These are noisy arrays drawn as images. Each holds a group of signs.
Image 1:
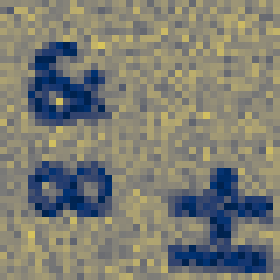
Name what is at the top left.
ampersand
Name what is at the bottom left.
infinity sign
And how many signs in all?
3
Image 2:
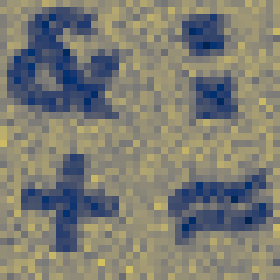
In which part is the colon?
top right
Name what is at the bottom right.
approximately sign
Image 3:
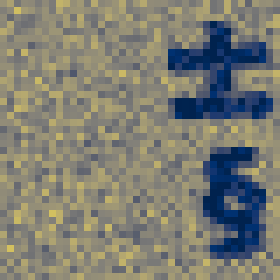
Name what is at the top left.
nothing
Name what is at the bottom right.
section sign
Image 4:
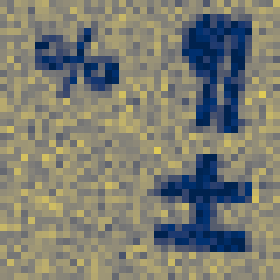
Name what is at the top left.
percent sign
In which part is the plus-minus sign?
bottom right
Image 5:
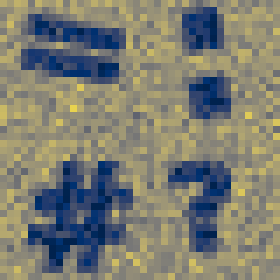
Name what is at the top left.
equals sign
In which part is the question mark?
bottom right
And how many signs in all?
4
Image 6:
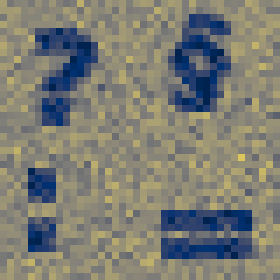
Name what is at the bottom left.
colon
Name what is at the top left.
question mark
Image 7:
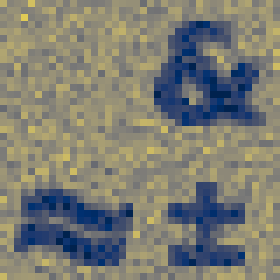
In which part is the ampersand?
top right
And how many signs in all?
3
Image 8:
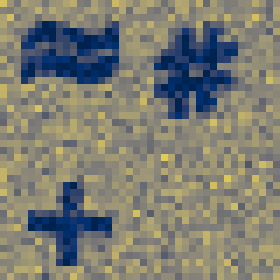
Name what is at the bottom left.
plus sign
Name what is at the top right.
hash sign
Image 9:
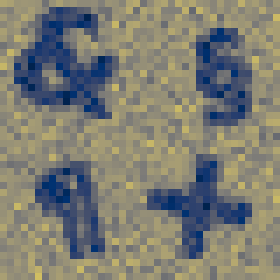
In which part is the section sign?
top right
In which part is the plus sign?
bottom right
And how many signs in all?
4
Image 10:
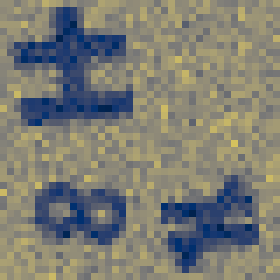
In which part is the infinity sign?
bottom left
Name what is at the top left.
plus-minus sign
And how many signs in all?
3
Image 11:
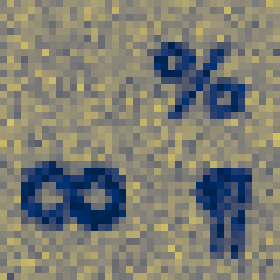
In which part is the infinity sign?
bottom left
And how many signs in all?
3
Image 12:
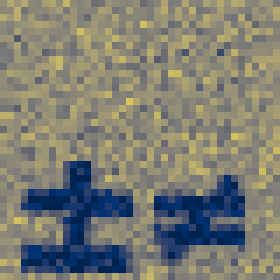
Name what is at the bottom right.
not-equal sign
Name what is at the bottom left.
plus-minus sign
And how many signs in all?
2
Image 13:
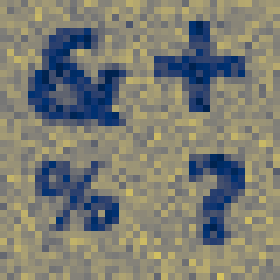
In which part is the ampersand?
top left
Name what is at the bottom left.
percent sign
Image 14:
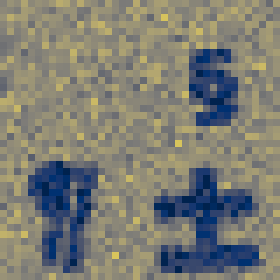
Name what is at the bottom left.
pilcrow
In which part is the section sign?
top right
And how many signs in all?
3
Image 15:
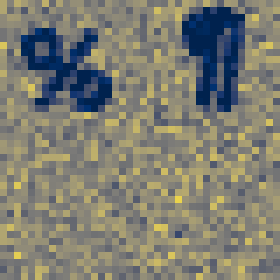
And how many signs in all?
2
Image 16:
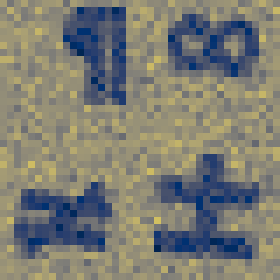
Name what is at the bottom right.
plus-minus sign
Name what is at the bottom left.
not-equal sign
